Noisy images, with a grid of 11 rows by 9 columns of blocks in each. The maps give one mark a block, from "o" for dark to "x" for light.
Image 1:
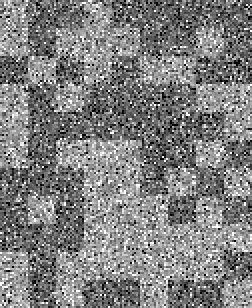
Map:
x o o x o o o o o
x o x x x o o x o
o x o x o x x o o
x o x o o o o x x
x o o o o o o o x
x o x x x o o x o
o o o x x o x o x
o x o x x x o x o
o o o x x x x x x
x o x x x x x x o
x o x o o x o o x
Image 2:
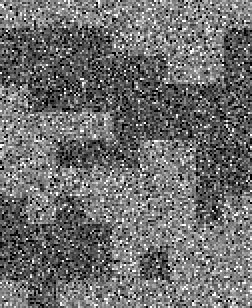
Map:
x x x x x x x x x
o o o o x x x x o
o o o o o o x x o
x o o o o o o o o
x x x x o o o o o
x x o o o x x o o
x x x x x x x o o
o x o x x x x o x
o o o o x x x x x
o o o o x o x x x
x o x x x x x x x
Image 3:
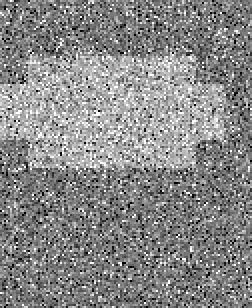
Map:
o o o o o o o o o
o o o o o o o o o
o x x x x x x o o
x x x x x x x x o
x x x x x x x x o
o x x x x x x o o
o o o o o o o o o
o o o o o o o o o
o o o o o o o o o
o o o o o o o o o
o o o o o o o o o
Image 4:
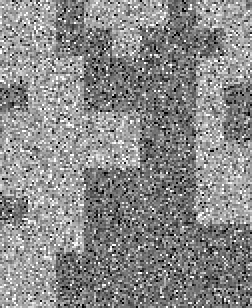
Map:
x x o x x x o x x
x x o o x o o o x
x x x o o o o x x
o x x o o o o x o
x x x x x o o x o
x x x x x o o x x
x x x o o o o x x
o x x o o o o x x
x x x o o o o o o
x x o o o o o o o
x x o o o o o o o
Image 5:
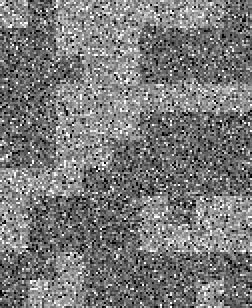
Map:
x o x x x x x x o
o o x x x o o o o
o o o x x o o o o
o o x x x x x x x
o o x x x o o o o
o o x x o o o o o
x x x o o o o o o
x o o o o x o x x
x o o o o x x x x
o o x o o o o o o
o x x o o o o x o
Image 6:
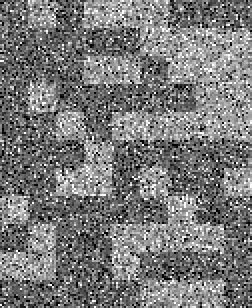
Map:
o x o x x x o o o
o o o o o x x x x
o o o x x o x x x
o x o o o o o x x
o o x o x x x x x
o o o x o o o o o
o o x x o x o o x
x o o o o o x o o
o x o o x x x x o
x x o o x o o o o
o o o o o x x x o
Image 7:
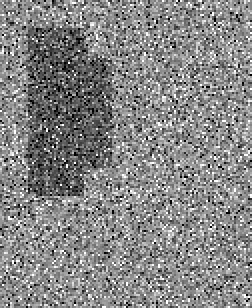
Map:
x x x x x x x x x
x o o x x x x x x
x o o o x x x x x
x o o o x x x x x
x o o o x x x x x
x o o o x x x x x
x o o x x x x x x
x x x x x x x x x
x x x x x x x x x
x x x x x x x x x
x x x x x x x x x
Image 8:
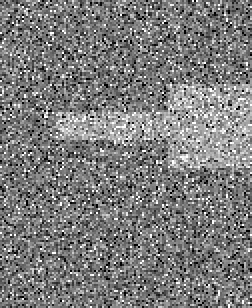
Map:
o o o o o o o o o
o o o o o o o o o
o o o o o o o o o
o o o o o o x x x
o o x x x x x x x
o o o o o o x x x
o o o o o o o o o
o o o o o o o o o
o o o o o o o o o
o o o o o o o o o
o o o o o o o o o
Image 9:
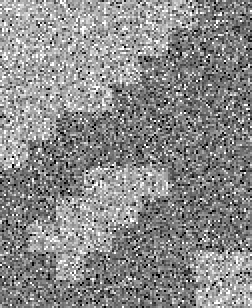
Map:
x x x x x x x o o
x x x x x x o o o
x x x x x o o o o
x x x x o o o o o
x x o o o o o o o
x o o o o o o o o
o o o x x x o o o
o o x x x o o o o
o x x x o o o o o
o o x o o o o x x
o o o o o o o x x
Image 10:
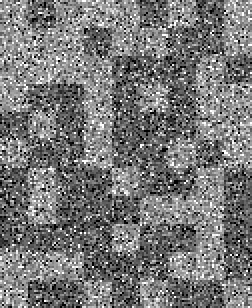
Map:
x o x x x o x o x
x x x o x x o o x
x x x x o o o x o
x o o x o x o x x
o x o x o o o x x
x o o x o o x o x
o x o o x o o x o
o x o o o x x x o
o o o o x o o x o
x x x o o o x x o
x o o x o x o o x
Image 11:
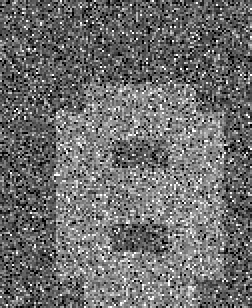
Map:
o o o o o o o o o
o o o o o o o o o
o o o o o o o o o
o o o x x x x o o
o o x x x x x x o
o o x x o o x x o
o o x x x x x x o
o o x x x x x x o
o o x x o o x x o
o o x x x x x x o
o o o x x x x o o
